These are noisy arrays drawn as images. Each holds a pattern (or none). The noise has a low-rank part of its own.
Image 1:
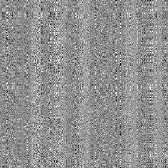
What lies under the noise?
bands of columns
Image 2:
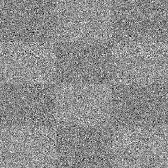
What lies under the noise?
a checkerboard
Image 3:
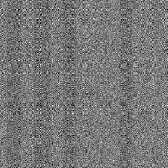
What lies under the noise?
bands of columns
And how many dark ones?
4
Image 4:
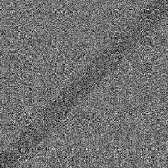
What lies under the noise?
a diagonal band
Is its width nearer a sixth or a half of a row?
a sixth
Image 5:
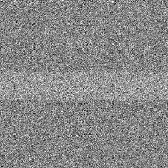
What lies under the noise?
one band of rows
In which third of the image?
middle
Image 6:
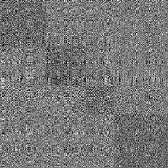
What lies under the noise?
blocks along the diagonal
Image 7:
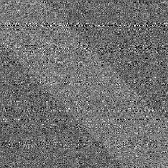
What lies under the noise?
a diagonal band
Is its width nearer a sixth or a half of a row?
a half
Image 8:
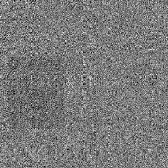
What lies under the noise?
one block
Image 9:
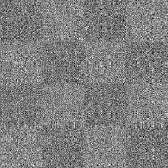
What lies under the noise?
a checkerboard
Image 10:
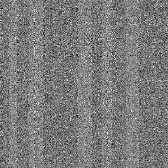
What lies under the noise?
bands of columns
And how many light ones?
5
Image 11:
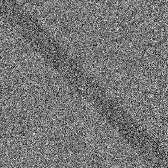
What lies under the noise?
a diagonal band
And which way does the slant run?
top left to bottom right
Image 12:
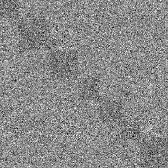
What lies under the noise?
blocks along the diagonal
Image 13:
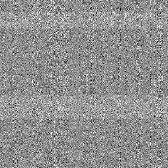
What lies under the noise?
bands of rows
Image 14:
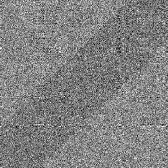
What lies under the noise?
a diagonal band
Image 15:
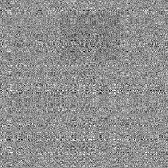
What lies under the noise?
one block
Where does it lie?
top middle
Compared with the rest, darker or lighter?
darker
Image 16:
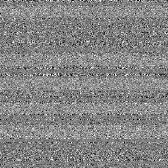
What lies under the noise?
bands of rows
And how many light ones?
5
